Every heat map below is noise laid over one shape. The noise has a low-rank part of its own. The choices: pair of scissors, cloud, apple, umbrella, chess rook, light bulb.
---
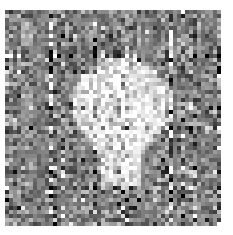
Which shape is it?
light bulb
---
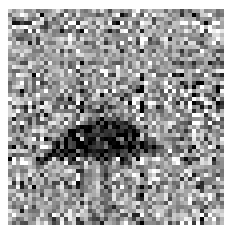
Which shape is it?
umbrella
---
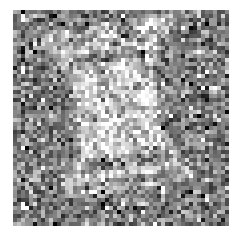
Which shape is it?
chess rook
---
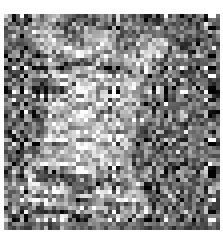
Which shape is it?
chess rook
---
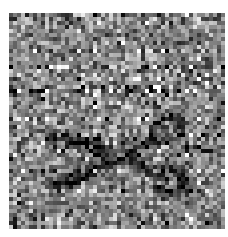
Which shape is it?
pair of scissors
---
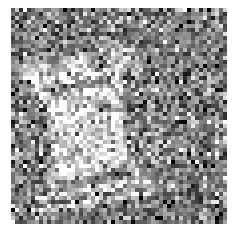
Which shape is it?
chess rook
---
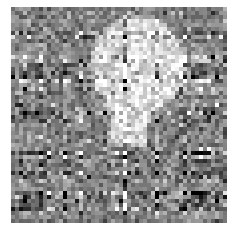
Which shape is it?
light bulb
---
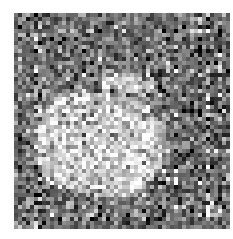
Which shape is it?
apple
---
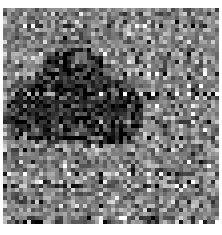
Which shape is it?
cloud
